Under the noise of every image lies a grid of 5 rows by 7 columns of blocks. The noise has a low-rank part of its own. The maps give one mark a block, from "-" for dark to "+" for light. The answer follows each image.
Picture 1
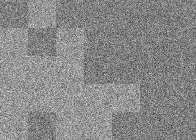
- + - - - - -
+ - + - - - -
+ + + - - - -
+ + + + + - -
+ - + + - - -
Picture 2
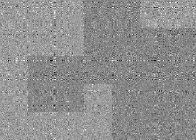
+ + + - - + +
+ + + - - - -
+ - - - - - -
+ - - + - - -
+ + + + - - -
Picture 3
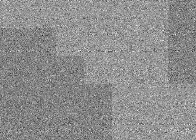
+ + + + + + -
- - + + + + -
- - - + + + -
- - - - + + +
- - - - + + +
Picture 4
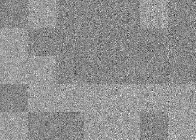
- + - - - + -
+ - - - - - -
+ + - - - - -
- + + + + + +
+ - - + + - +
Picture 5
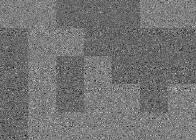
+ + - - - + +
- + + - - - -
- + - + - - -
- + - + + - +
- + + + + + +
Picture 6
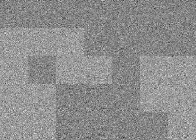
- - - - - - -
+ + + - - - -
+ - + + - + +
+ + - - - + +
+ + - - - - +
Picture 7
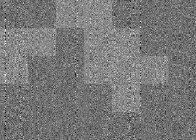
- - + + - - -
+ + - + + - -
+ - - + + + -
- - - - + - -
- - - - - - -
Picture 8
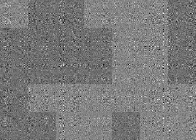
+ - - + + + -
- - - - + + -
- - - - + + -
- + + + + + +
- - + + - + +
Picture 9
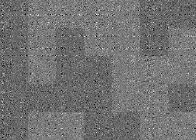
- + + + + - -
- + - + + - +
- + - - + + +
- - - - + + -
- + + - - + +
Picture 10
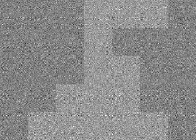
- - - + + + -
- - - + - - -
- - - + + - -
- - + + + - -
- + + + + + -
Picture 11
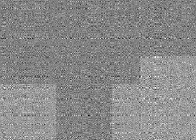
- - - - - - -
- - - - - - -
- - - - - + +
+ + - - + + +
+ + - - + + +
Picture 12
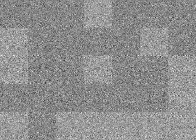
- - - + - - -
+ - - - - + -
+ - - + - - +
- - - - - - +
+ - + + + + +
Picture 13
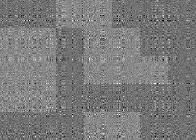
- - + + - - -
+ + - + + - -
+ + - + + + -
+ + - - - - -
- - - + + - -
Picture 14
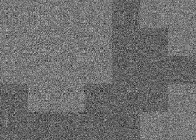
+ + + + - + +
+ + + + - - +
+ + + + - - -
- + + - - - +
- - - - - + +
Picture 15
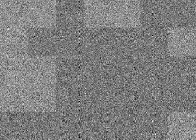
+ + - + + - -
+ - - - - - +
+ + - - - - -
+ + - - - - -
- - - - - - +
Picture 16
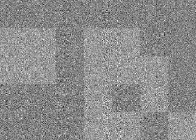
- - - - - - -
+ + - + + - -
+ + - + + + -
- - - + - + -
- - - + + - +
